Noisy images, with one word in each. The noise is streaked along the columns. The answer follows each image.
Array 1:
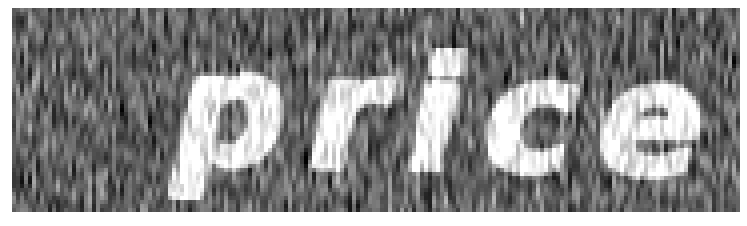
price
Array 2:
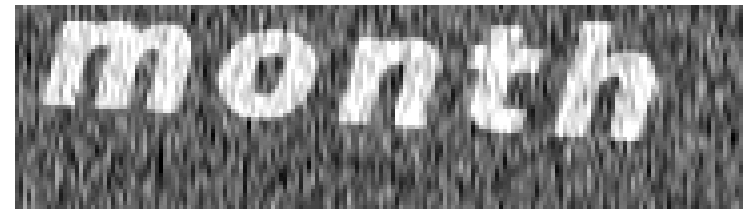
month
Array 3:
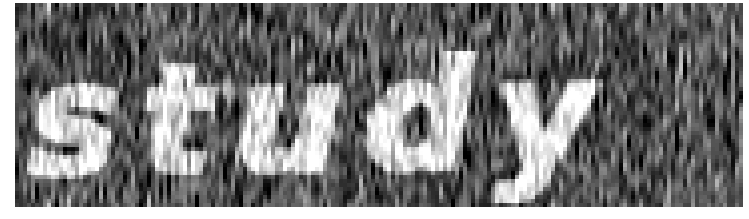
study
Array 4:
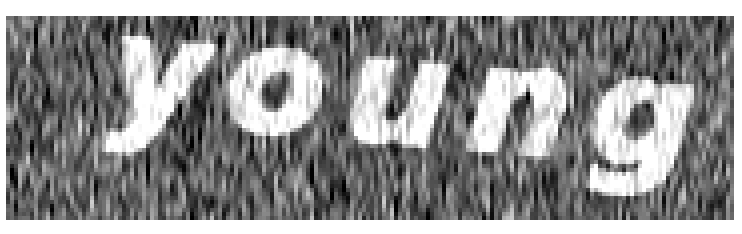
young
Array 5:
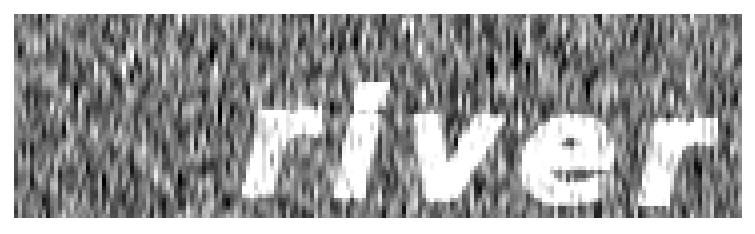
river
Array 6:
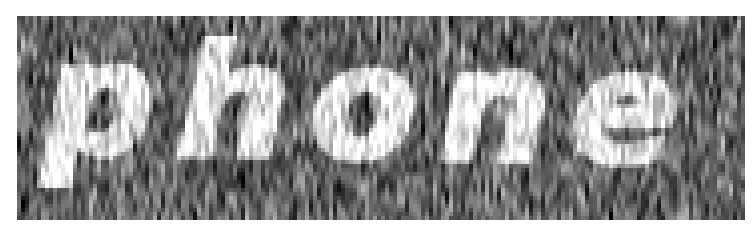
phone
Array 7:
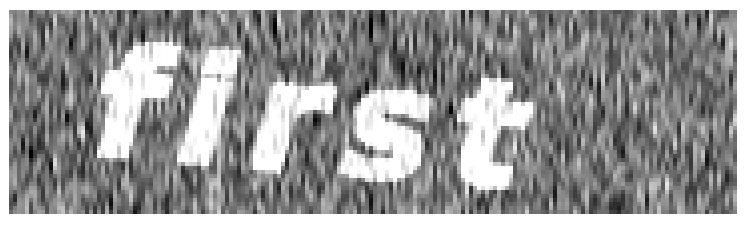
first
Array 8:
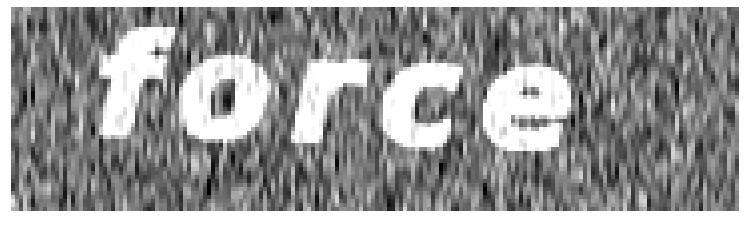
force
